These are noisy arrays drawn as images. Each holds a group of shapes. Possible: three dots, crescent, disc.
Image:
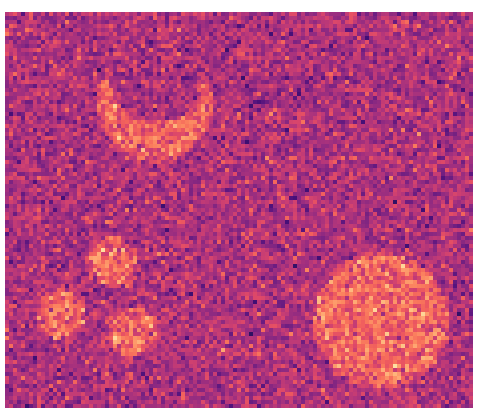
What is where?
top left: crescent; bottom left: three dots; bottom right: disc
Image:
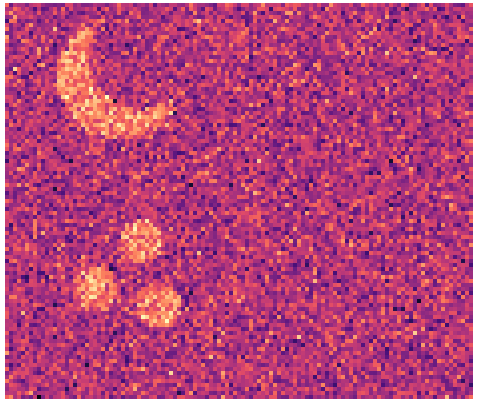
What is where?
top left: crescent; bottom left: three dots
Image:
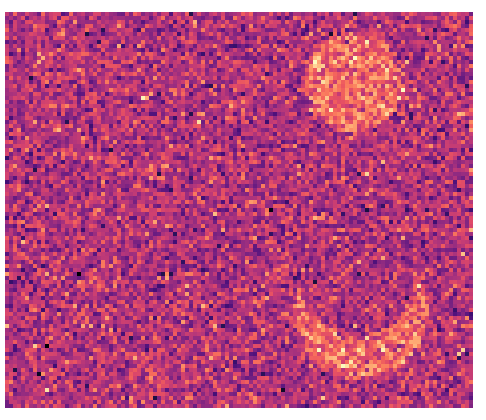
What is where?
top right: disc; bottom right: crescent
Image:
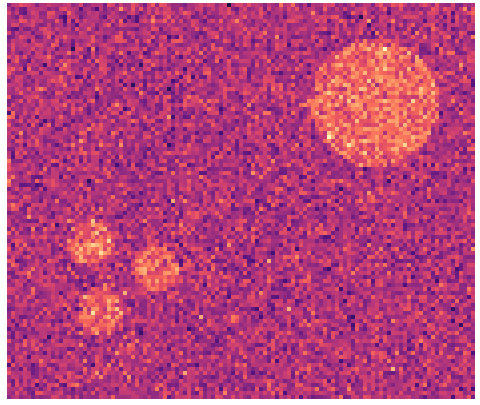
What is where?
top right: disc; bottom left: three dots
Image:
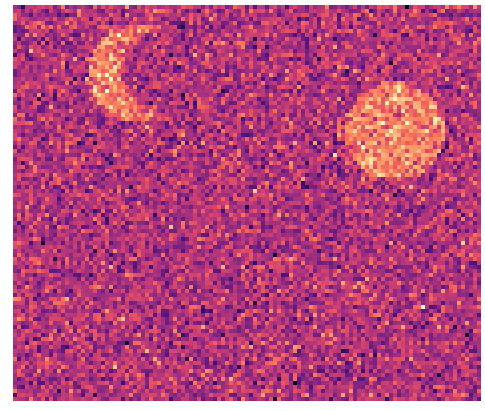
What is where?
top left: crescent; top right: disc
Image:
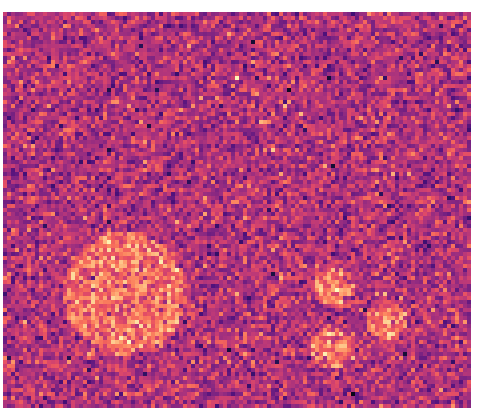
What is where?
bottom left: disc; bottom right: three dots
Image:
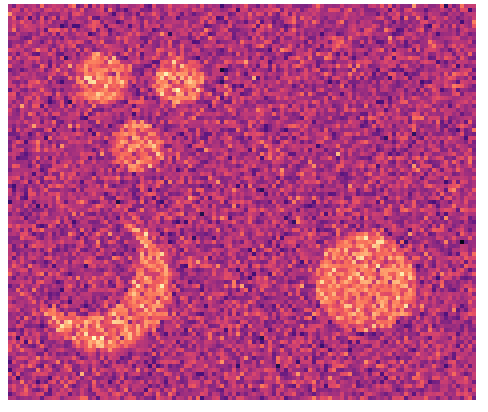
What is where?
top left: three dots; bottom left: crescent; bottom right: disc
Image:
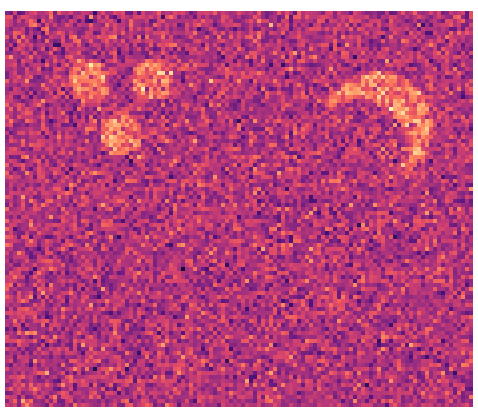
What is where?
top left: three dots; top right: crescent
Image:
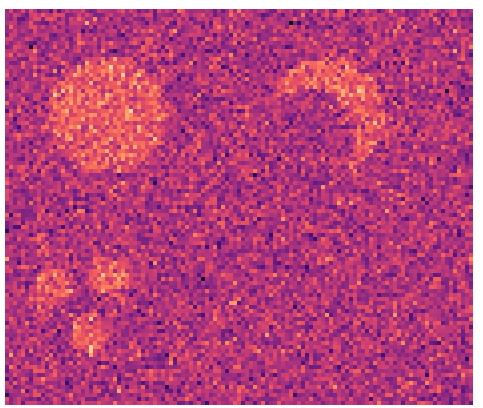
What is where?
top left: disc; top right: crescent; bottom left: three dots
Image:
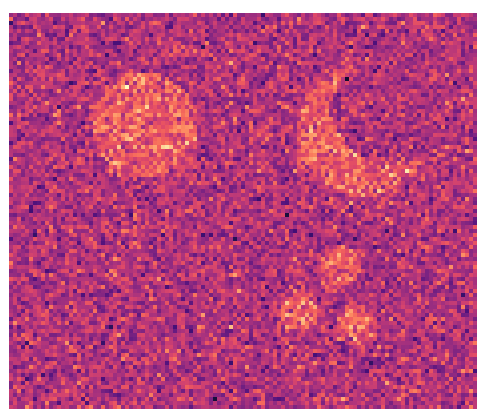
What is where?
top left: disc; top right: crescent; bottom right: three dots
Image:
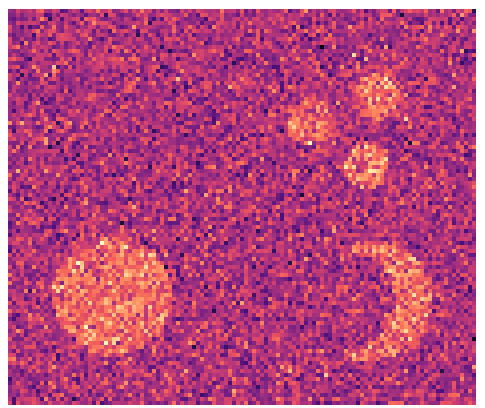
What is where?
top right: three dots; bottom left: disc; bottom right: crescent
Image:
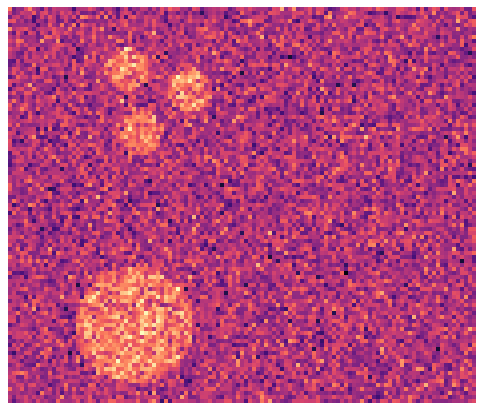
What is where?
top left: three dots; bottom left: disc
